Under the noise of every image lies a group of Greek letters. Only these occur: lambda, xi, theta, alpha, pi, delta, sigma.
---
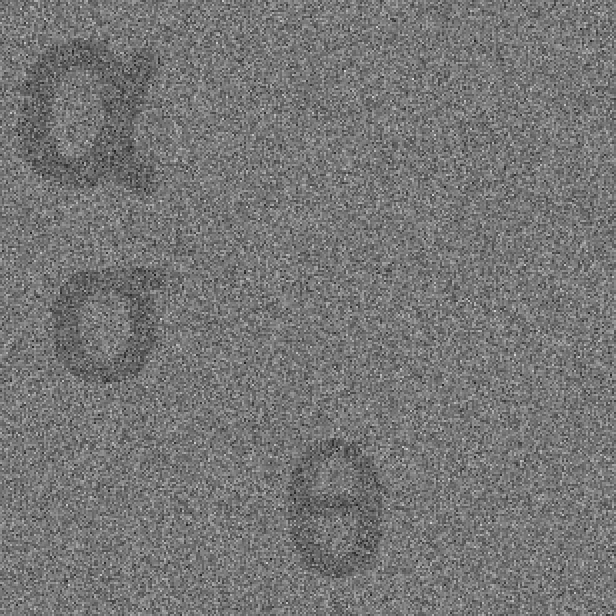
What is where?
top left: alpha; middle left: sigma; bottom middle: theta
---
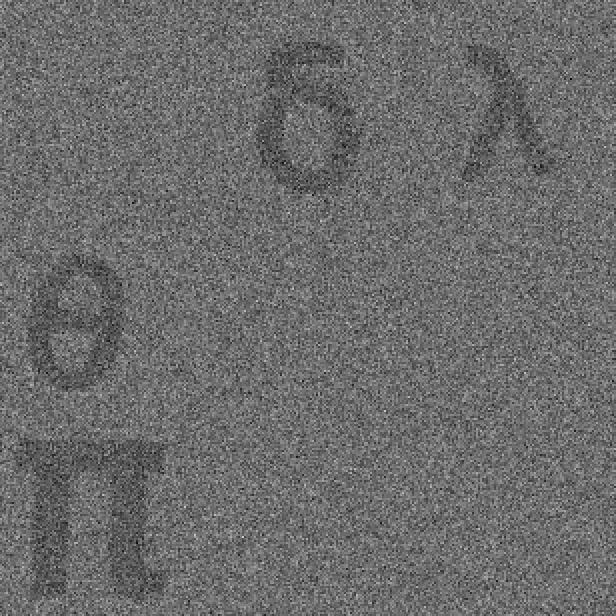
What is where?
top middle: delta; top right: lambda; middle left: theta; bottom left: pi
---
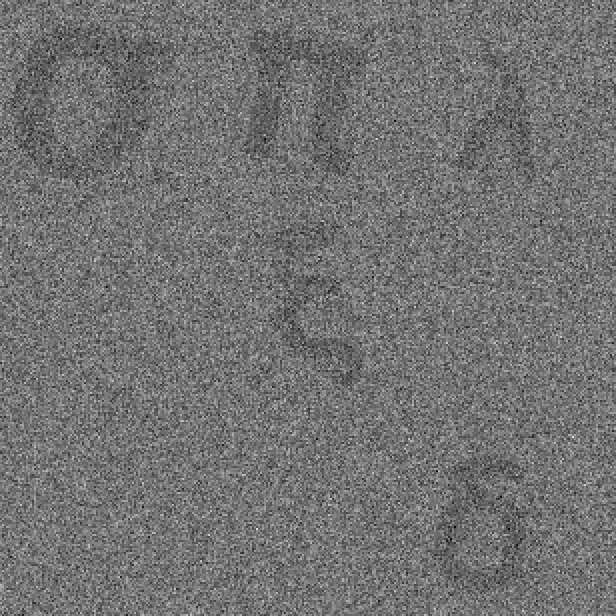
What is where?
top left: sigma; top middle: pi; top right: lambda; centre: xi; bottom right: delta
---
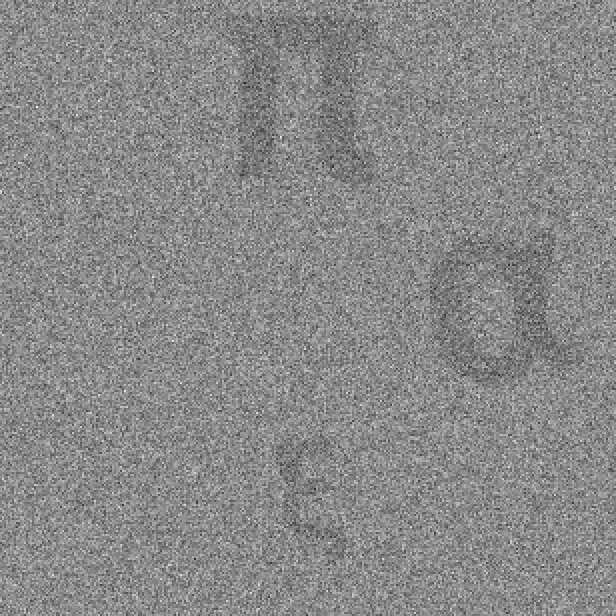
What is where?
top middle: pi; middle right: alpha; bottom middle: xi
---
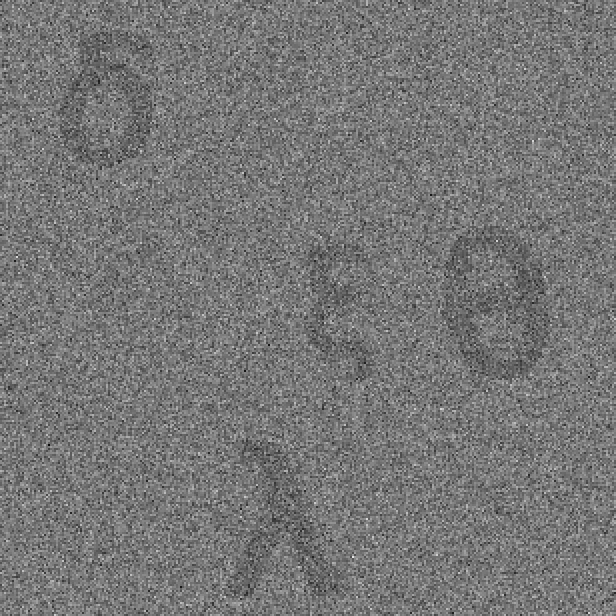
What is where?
top left: delta; centre: xi; middle right: theta; bottom middle: lambda
